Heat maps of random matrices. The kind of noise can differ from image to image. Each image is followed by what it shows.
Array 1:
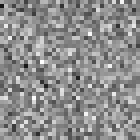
independent entries
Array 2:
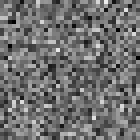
independent entries
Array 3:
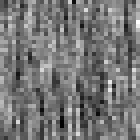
streaked along the columns
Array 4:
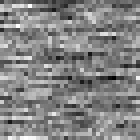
streaked along the rows
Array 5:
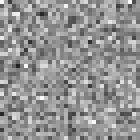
low rank plus noise
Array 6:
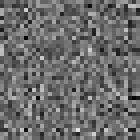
low rank plus noise
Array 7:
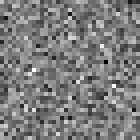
independent entries
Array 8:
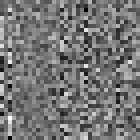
columns of uneven size
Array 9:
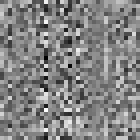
columns of uneven size
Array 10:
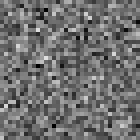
independent entries
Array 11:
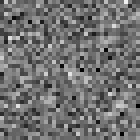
independent entries
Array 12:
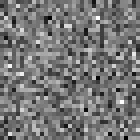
independent entries
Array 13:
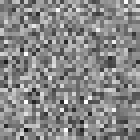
low rank plus noise
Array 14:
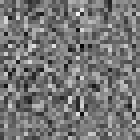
low rank plus noise
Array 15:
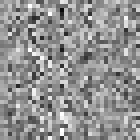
columns of uneven size
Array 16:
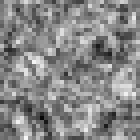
blotchy
